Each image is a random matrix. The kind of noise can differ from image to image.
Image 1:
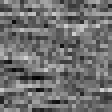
streaked along the rows
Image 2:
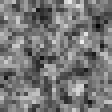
blotchy
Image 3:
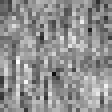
streaked along the columns
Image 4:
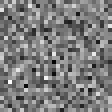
independent entries
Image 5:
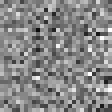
low rank plus noise
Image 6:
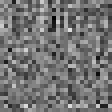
low rank plus noise
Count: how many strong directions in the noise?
two
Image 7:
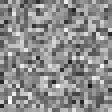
independent entries
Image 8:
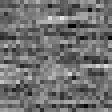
streaked along the rows
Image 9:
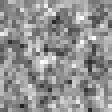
blotchy
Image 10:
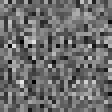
low rank plus noise
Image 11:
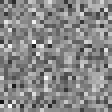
low rank plus noise
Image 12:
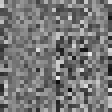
columns of uneven size
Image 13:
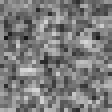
blotchy
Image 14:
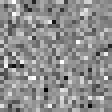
heavy tails
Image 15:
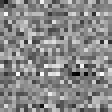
rows of uneven size
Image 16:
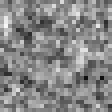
blotchy
